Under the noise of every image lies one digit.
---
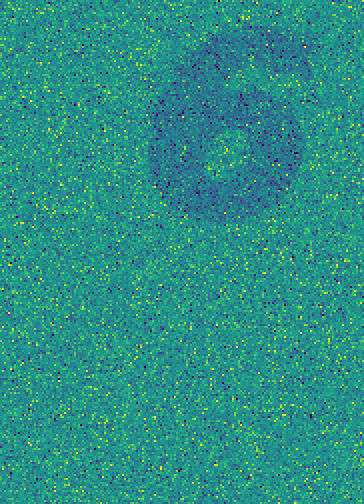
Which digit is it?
6
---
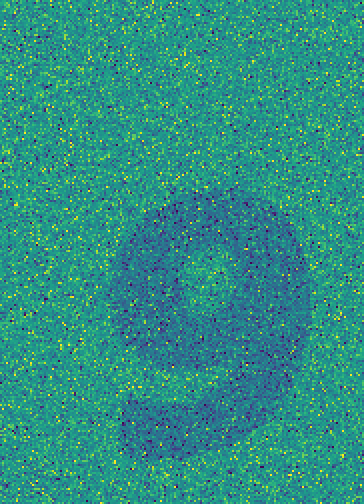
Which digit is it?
9
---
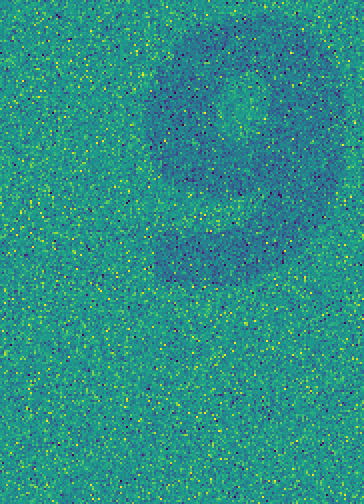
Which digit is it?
9
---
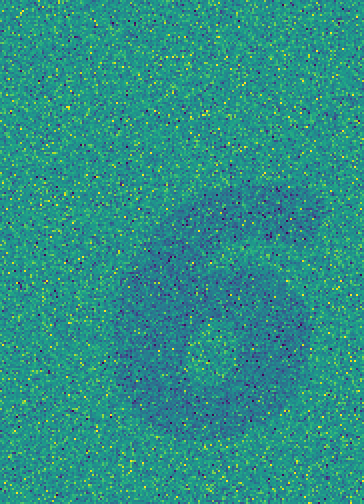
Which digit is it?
6
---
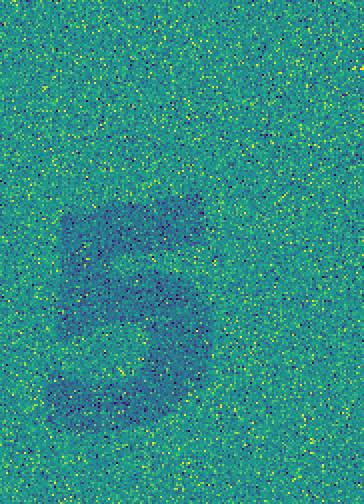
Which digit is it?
5
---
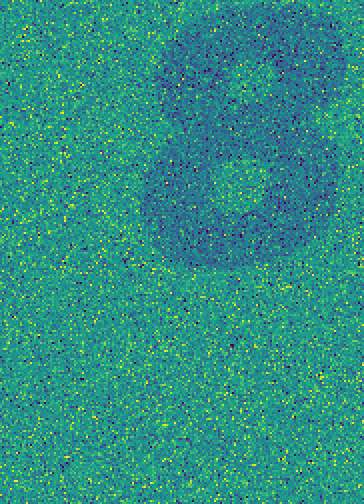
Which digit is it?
8
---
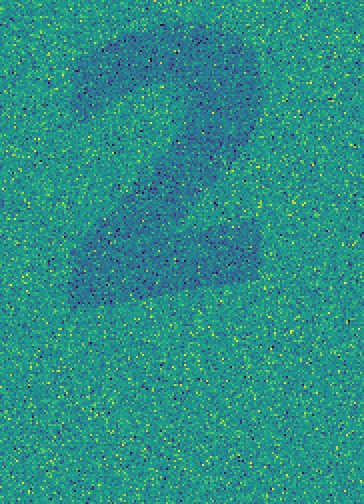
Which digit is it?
2
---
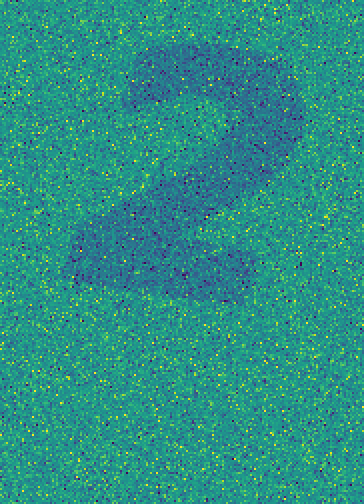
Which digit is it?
2
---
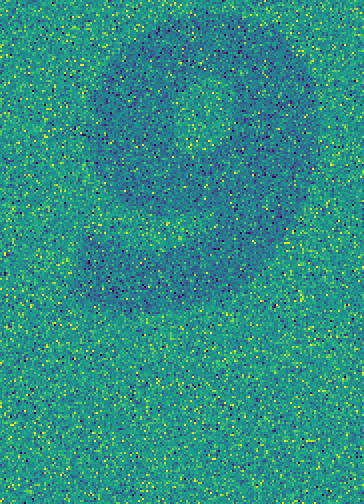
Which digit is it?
9
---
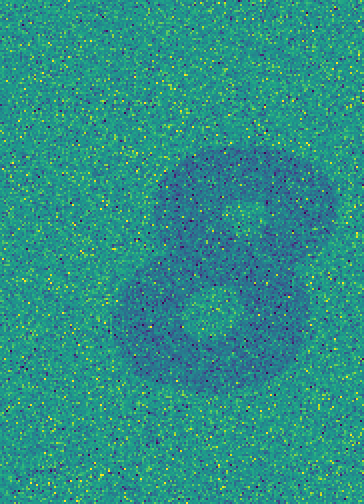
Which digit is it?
8
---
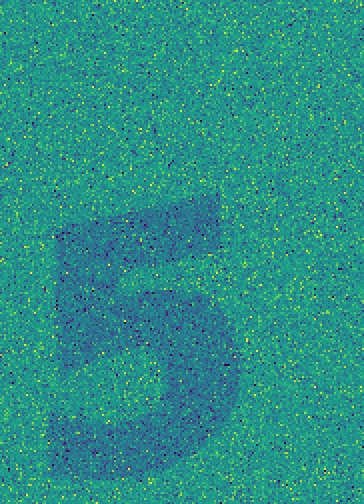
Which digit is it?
5
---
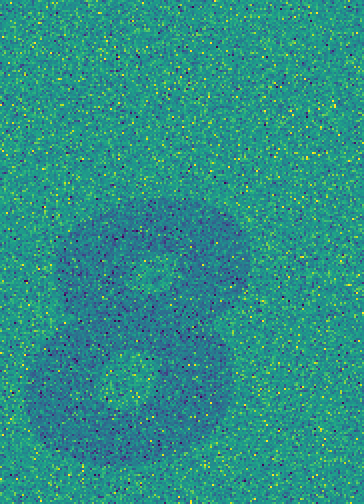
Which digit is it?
8
